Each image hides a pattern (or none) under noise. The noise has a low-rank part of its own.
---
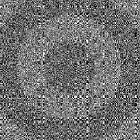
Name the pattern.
rings round one point
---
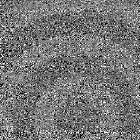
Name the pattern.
rings round one point
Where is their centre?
bottom middle
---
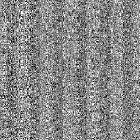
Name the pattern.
vertical stripes
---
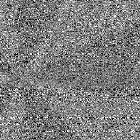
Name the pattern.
spokes from one point
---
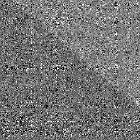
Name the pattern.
a sharp edge
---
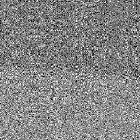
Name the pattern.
a sharp edge
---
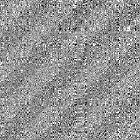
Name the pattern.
diagonal stripes
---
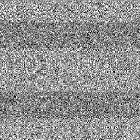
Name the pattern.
horizontal stripes
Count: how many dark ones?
2
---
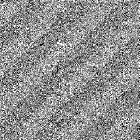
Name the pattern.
diagonal stripes
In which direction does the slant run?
bottom left to top right
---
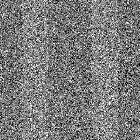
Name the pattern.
vertical stripes
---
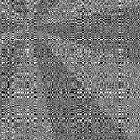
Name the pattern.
spokes from one point
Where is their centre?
top left
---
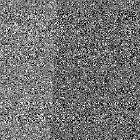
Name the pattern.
a sharp edge
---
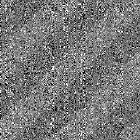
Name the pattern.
diagonal stripes
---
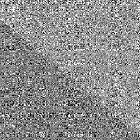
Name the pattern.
a sharp edge
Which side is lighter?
top right
